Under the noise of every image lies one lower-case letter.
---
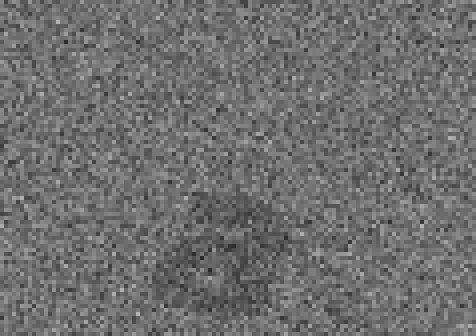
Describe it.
dark a, bottom middle
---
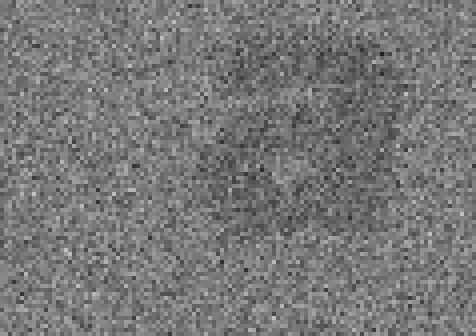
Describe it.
dark a
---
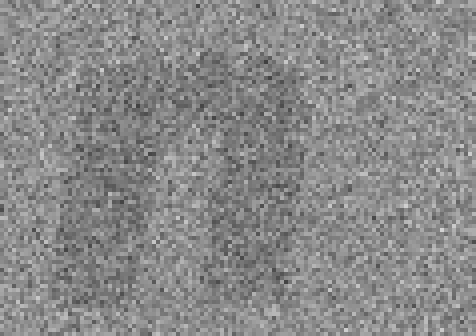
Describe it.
dark n
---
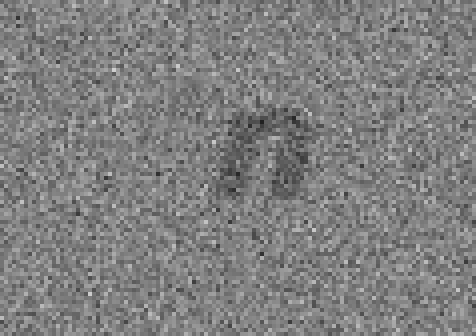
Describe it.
dark n, centre
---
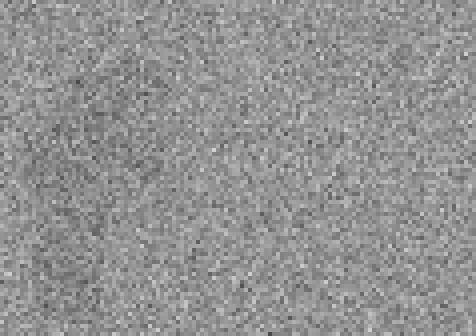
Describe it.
dark f
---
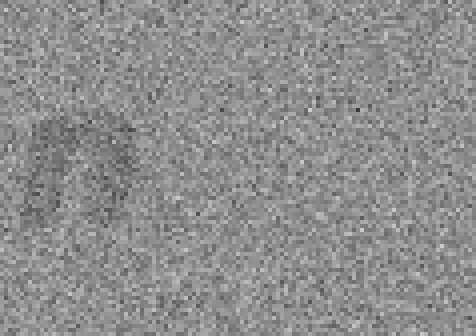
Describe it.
dark n, middle left
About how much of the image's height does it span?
a third
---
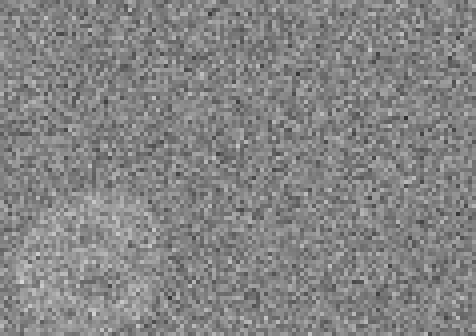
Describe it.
light e, bottom left
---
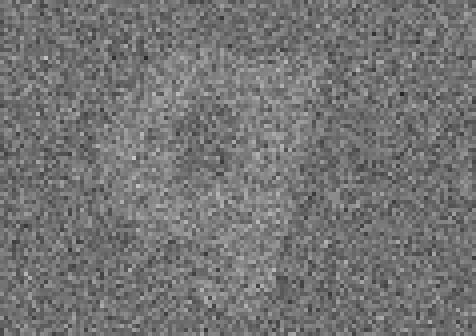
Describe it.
light q
